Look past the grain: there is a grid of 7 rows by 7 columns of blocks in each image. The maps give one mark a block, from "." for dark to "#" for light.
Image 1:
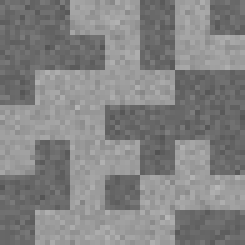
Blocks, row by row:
..##.#.
...#.##
.####..
###....
#.##.#.
..#.###
.####..
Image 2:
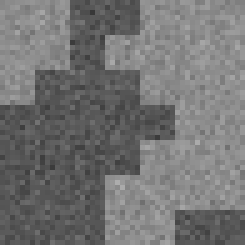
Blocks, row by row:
##..###
##.####
#...###
.....##
....###
...####
...##..
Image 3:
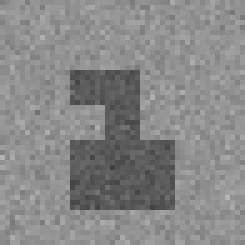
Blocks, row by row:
#######
#######
##..###
###.###
##...##
##...##
#######
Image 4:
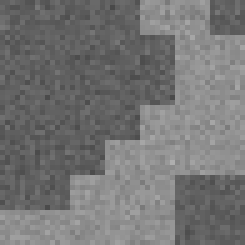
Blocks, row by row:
....##.
.....##
.....##
....###
...####
..###..
#####..
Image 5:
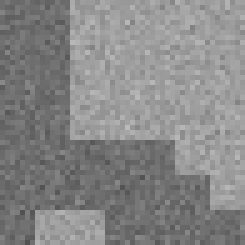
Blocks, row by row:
..#####
..#####
..#####
..#####
.....##
......#
.##....
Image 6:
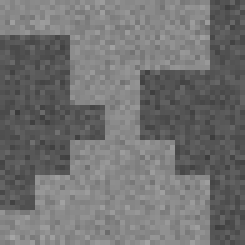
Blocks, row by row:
######.
..####.
..##...
...#...
..###..
.#####.
######.
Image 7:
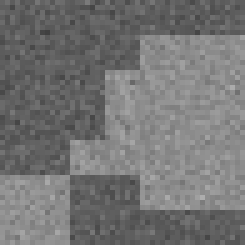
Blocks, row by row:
.......
....###
...####
...####
..#####
##..###
##.....
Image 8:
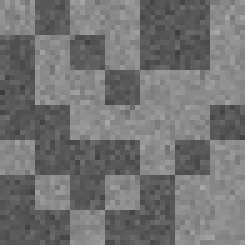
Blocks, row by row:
#.##..#
.#.#..#
.##.###
..####.
#...#.#
.#.#.##
..#..##
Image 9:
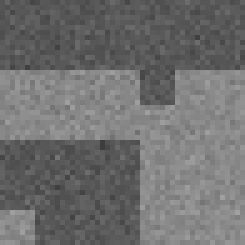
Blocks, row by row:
.......
.......
####.##
#######
....###
....###
#...###
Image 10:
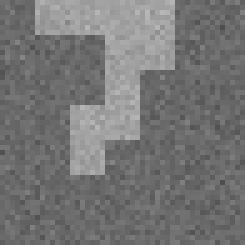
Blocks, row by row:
.####..
...##..
...#...
..##...
..#....
.......
.......
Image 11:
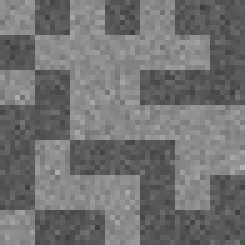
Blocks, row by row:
#.#.#..
.#####.
#.##...
..#####
.#...##
.###.#.
#..#...
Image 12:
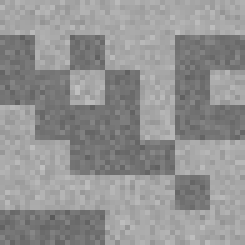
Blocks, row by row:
#######
.#.##..
..#.#.#
#...#..
##...##
#####.#
...####
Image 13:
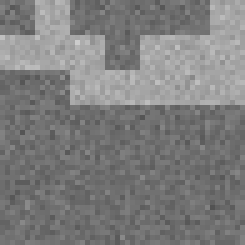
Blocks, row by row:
.#....#
###.###
..#####
.......
.......
.......
.......
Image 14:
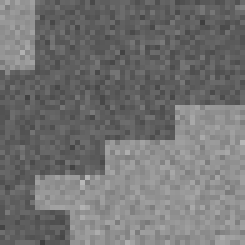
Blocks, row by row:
#......
#......
.......
.....##
...####
.######
..#####
